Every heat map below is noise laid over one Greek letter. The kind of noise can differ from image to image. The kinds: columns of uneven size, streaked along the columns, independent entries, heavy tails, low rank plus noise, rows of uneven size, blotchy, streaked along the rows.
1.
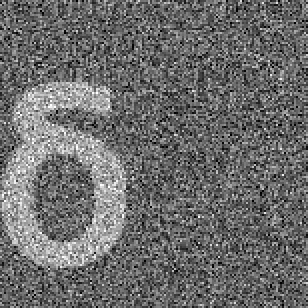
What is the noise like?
low rank plus noise
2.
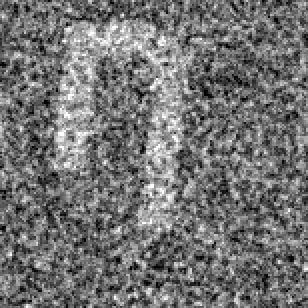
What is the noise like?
blotchy
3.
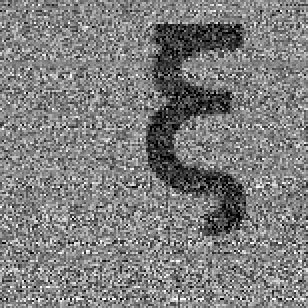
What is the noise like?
rows of uneven size
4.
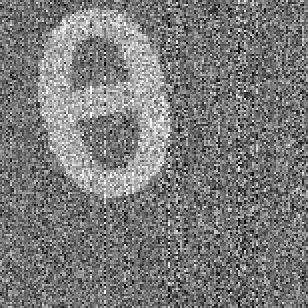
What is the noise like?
columns of uneven size
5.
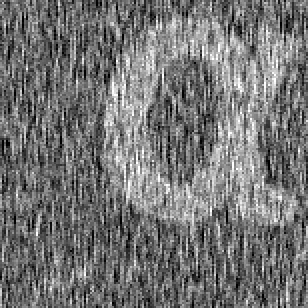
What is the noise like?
streaked along the columns
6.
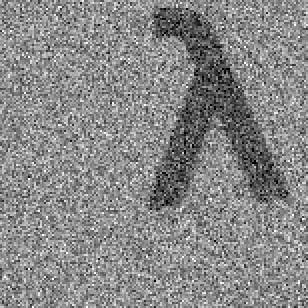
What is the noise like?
independent entries
